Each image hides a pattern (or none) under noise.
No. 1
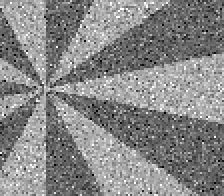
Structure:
spokes from one point
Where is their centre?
middle left
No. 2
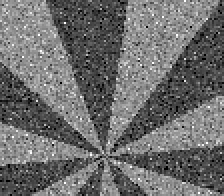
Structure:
spokes from one point
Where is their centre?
bottom middle
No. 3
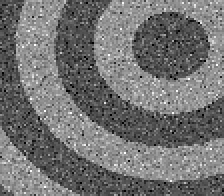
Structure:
rings round one point
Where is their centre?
top right
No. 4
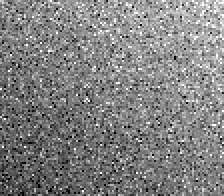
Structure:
a smooth slope
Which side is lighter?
top right
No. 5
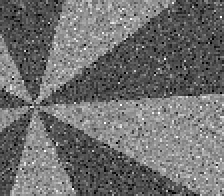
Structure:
spokes from one point
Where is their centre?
middle left
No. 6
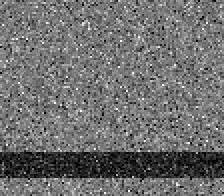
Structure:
one horizontal stripe
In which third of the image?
bottom
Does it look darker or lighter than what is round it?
darker
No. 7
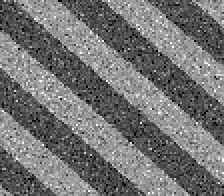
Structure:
diagonal stripes
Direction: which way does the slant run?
top left to bottom right
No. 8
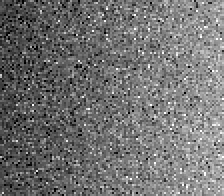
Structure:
a smooth slope
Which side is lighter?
right
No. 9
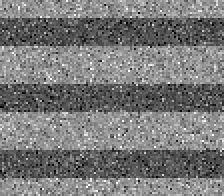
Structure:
horizontal stripes
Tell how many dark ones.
3
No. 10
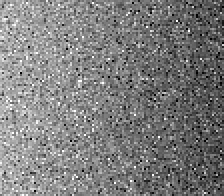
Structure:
a smooth slope
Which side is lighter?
left
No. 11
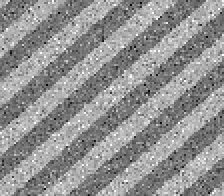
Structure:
diagonal stripes
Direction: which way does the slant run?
bottom left to top right
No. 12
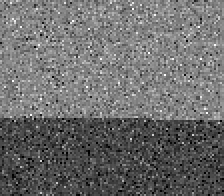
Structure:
a sharp edge
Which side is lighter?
top
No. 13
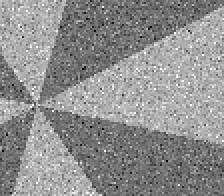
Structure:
spokes from one point
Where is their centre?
middle left
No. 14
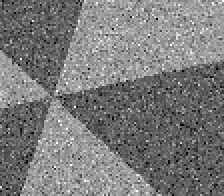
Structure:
spokes from one point
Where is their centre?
middle left
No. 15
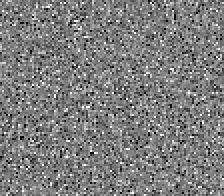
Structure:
only noise
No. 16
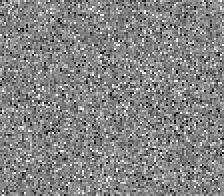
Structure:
only noise
